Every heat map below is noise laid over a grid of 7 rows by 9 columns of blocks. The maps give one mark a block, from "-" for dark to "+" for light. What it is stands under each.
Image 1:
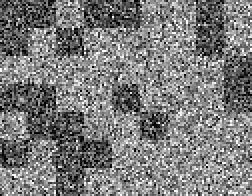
- - + - - + + - +
- + - + + + + - +
+ + + + + + + + -
- - + + - + + + -
+ - - + + - + + +
- + - - + + + + +
+ + - + + + + + +
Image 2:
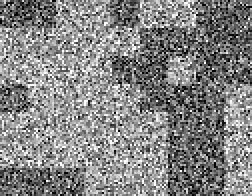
- - + + - + + - -
+ + + + + - - - -
+ + + + - - + - -
- + + + + - - - +
+ + + + + + - - +
+ + + + + + - - +
- - - + + + - - +
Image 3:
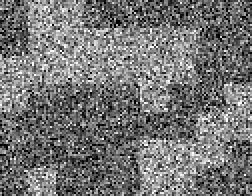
- + + - - - - - -
- + + + + + + - -
+ + + + + + + - -
+ - - - - + - - +
- - - - - - - + +
- - - - - + + + -
- + - - - + + - -
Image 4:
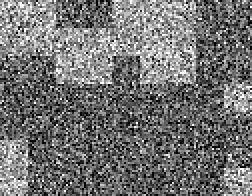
+ + - - + + + - -
+ + + + + + + - -
- - + + - + + - -
- - - - - - - - +
- - - - - - - - -
+ - - - - - - - -
+ - - - - - - - +
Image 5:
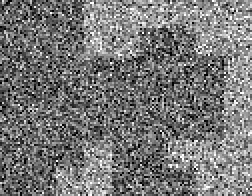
- - - + + + + + +
- - - + + - - + +
- - - - - - - - +
- - - - - - - - +
- - - - - - - - +
- - - + - - + + +
- - + + - - - + +
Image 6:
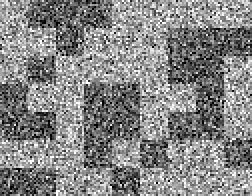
+ - - - + + + + +
+ + - + + + - - -
+ - + + + + - - +
- + + - - + + - +
- - + - - + - - +
+ + + - + - + + -
- - + + - + + + +
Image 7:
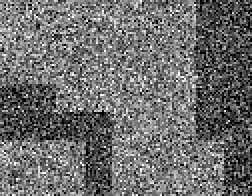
+ + + + + + + - -
+ + + + + + + - -
+ + + + + + + - -
- - + + + + + - -
- - - - + + + - -
+ + + - + + + + -
+ + + - + + + + -
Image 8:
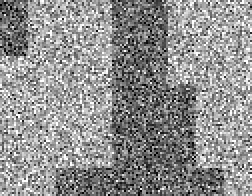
- + + + - - + + +
- + + + - - + + +
+ + + + - - + + +
+ + + + - - - + +
+ + + + - - - + +
+ + + + - - - + +
+ + - - - - - - +
